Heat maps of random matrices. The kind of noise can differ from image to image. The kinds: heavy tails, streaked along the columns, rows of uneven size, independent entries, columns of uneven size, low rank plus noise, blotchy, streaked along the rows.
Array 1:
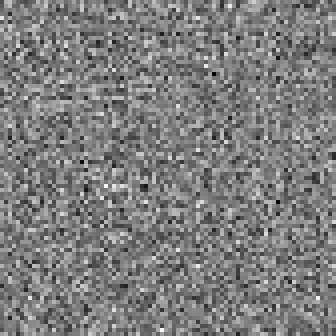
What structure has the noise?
low rank plus noise
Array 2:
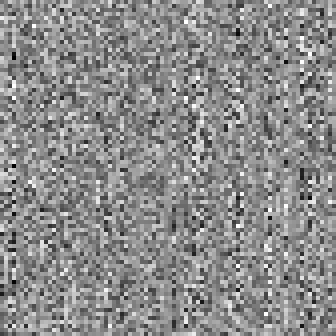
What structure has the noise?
columns of uneven size
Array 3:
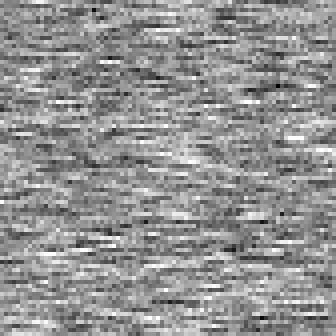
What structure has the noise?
streaked along the rows
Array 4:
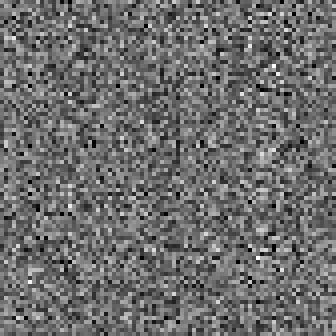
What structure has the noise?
low rank plus noise
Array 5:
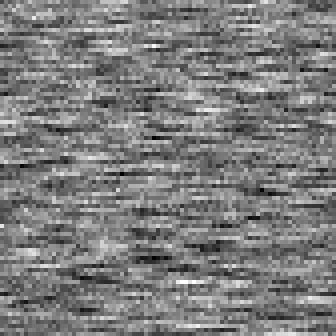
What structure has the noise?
streaked along the rows
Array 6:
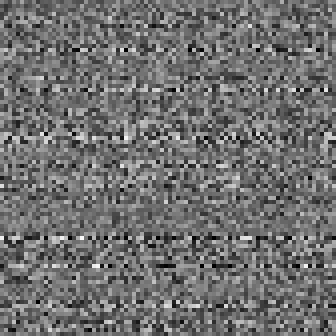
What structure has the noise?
rows of uneven size
